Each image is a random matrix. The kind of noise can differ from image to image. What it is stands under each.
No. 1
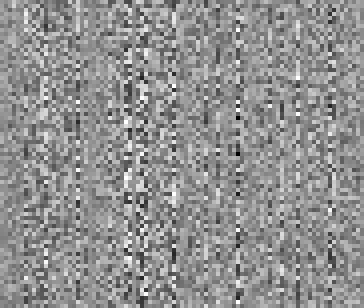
columns of uneven size
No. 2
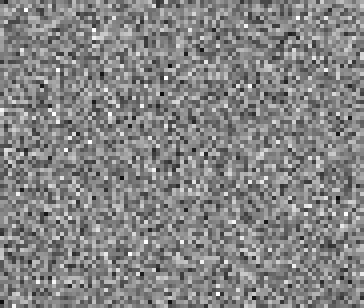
independent entries
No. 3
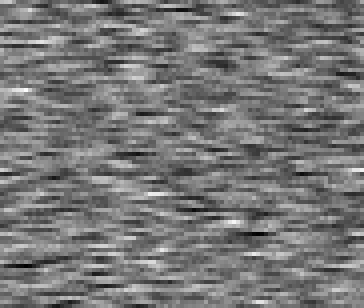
streaked along the rows
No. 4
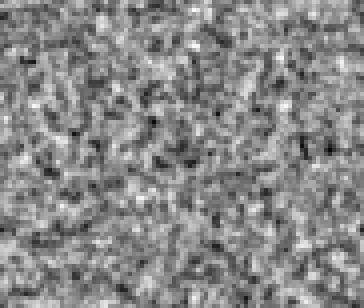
blotchy
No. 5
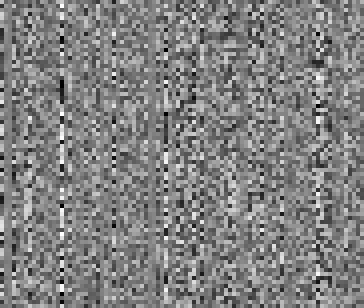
columns of uneven size
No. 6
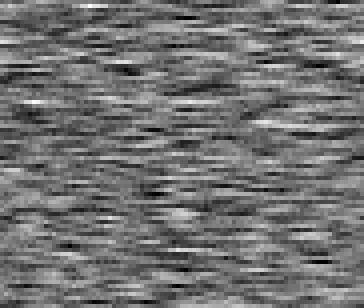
streaked along the rows
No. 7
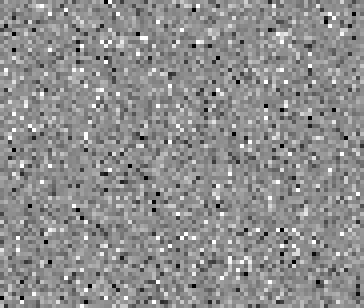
heavy tails
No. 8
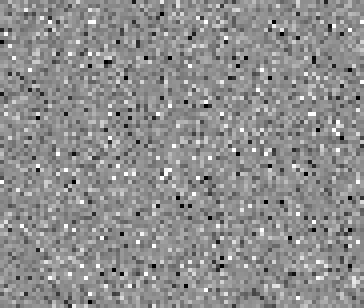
heavy tails
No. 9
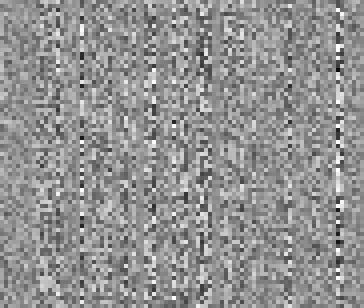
columns of uneven size
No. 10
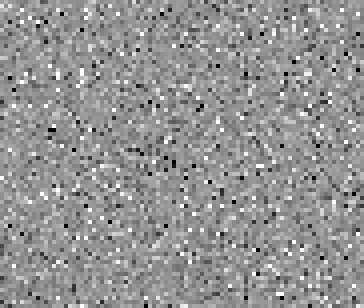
heavy tails
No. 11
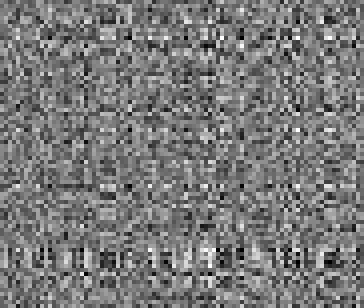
low rank plus noise
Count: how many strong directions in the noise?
two
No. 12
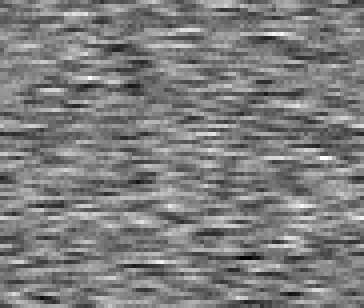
streaked along the rows
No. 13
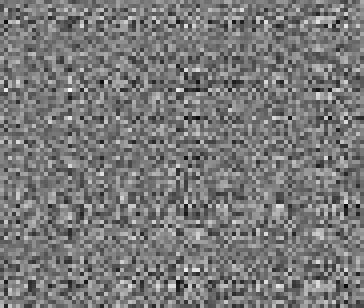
low rank plus noise
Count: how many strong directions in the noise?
three or four
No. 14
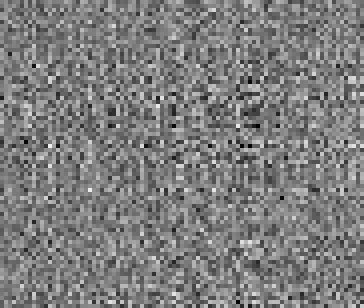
low rank plus noise
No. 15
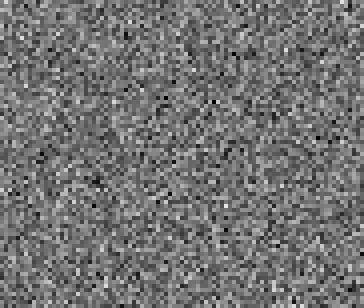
independent entries
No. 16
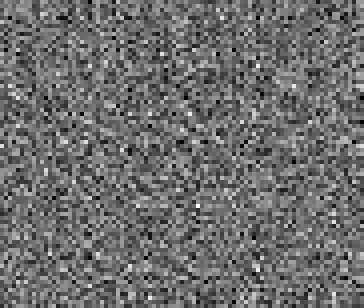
low rank plus noise
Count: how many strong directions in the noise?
five to eight
